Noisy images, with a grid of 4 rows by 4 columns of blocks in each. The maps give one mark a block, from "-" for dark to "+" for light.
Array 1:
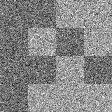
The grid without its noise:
- - + +
- + - +
- - + -
- + + +
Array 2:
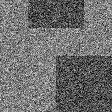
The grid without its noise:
+ - - +
+ + + +
+ + - -
+ + - -
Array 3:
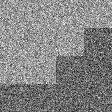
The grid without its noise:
+ + + +
+ + + -
+ + - -
- - - -
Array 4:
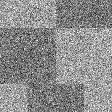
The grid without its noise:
+ + - -
- - + +
- - + +
+ - - +
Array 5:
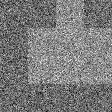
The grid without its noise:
- - + -
- + + +
- + + +
- - - -
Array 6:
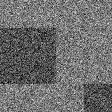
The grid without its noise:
+ + + +
- - + +
- - + +
+ + + -
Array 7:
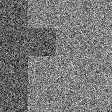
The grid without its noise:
- + + +
- - + +
- + + +
- + + +
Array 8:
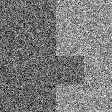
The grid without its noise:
- - + +
- - + +
- - - +
- - + +
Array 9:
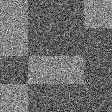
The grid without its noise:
+ - - +
+ - - -
- + + -
+ - - -
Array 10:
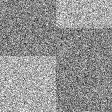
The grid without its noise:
- - + +
- - - -
+ + - -
+ + - -
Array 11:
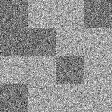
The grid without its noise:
- + + -
- - + +
+ + - +
- + + +
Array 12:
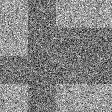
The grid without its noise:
+ - + +
+ - - -
- - - -
+ - + +
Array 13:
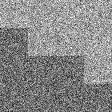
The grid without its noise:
+ + + +
- + + +
- - - +
- - - -
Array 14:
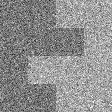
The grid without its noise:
- - + +
- - - +
- + + +
- - + +
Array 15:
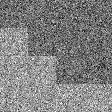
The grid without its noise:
- - - -
+ - - -
+ + - -
+ + + +
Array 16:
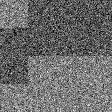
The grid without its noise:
+ - - -
- - - -
- + + +
+ + + +
